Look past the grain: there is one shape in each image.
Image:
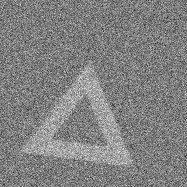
triangle frame
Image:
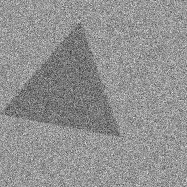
triangle
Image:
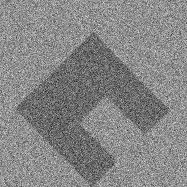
square with a notch
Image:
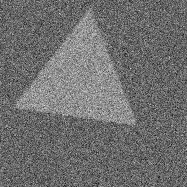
triangle
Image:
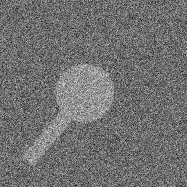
lollipop
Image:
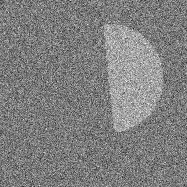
half disc
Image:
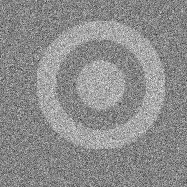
bullseye
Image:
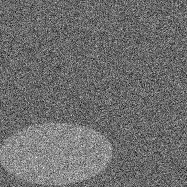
ellipse
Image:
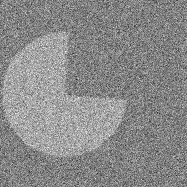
disc with a wedge cut out
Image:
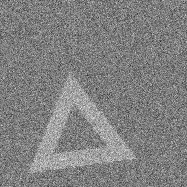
triangle frame
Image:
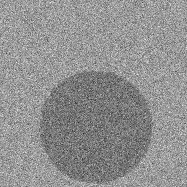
disc
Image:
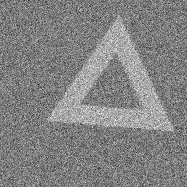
triangle frame
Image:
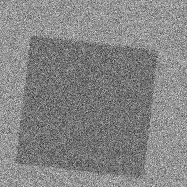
square
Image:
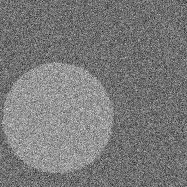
disc
